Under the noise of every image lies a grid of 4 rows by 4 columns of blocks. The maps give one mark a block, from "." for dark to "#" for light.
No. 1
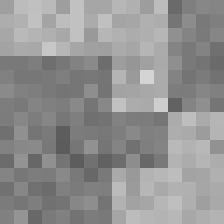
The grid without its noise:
# # # .
. . # .
. . . #
. . # #
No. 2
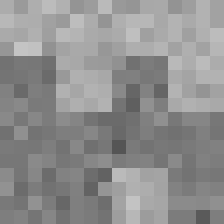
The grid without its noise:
# # # #
. # . #
. . . .
. . # .
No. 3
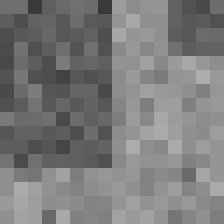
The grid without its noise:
. . # .
. . # #
. . # #
# # # #
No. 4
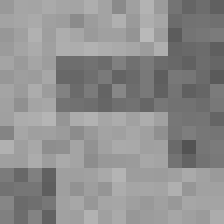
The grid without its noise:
# # # .
# . . .
# # # .
. # # #
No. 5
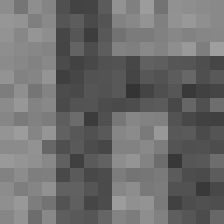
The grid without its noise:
# . # #
# . . .
# . # .
# . # .
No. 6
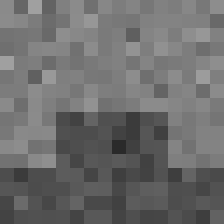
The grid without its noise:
# # # #
# # # #
# . . #
. . . .
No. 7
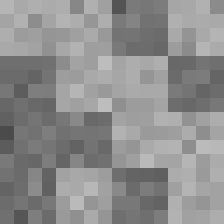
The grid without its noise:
# # . #
. # # .
. . # #
. # . #
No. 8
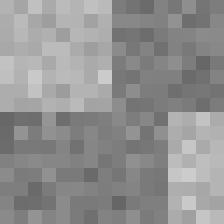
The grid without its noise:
# # . .
# # . .
. . . #
. . . #
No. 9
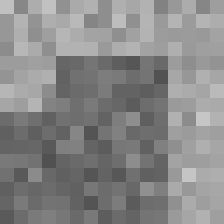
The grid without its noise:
# # # #
# . . #
. . . #
. . . #
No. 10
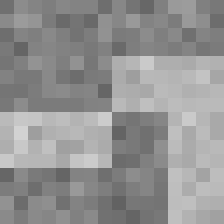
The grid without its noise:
. . . .
. . # #
# # . #
. . . #
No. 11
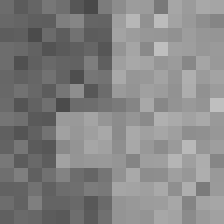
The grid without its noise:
. . # #
. . # #
. # # #
. . # #
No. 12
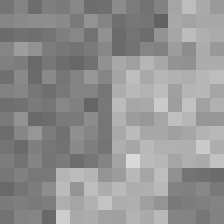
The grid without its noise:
. . . #
. . # #
. . # #
. # # .
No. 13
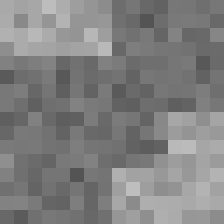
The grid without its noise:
# # . .
. . . .
. . . #
. . # #
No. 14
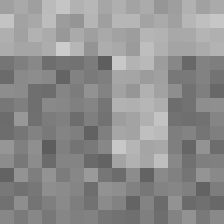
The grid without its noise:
# # # #
. . # .
. . # .
. . . .
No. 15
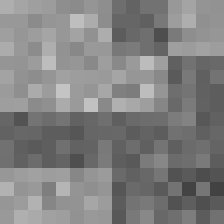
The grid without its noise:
# # . #
# # # .
. . . .
# # . .
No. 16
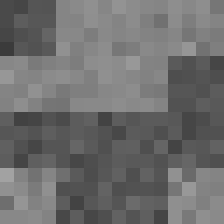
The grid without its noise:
. # # #
# # # .
. . . .
# . . #
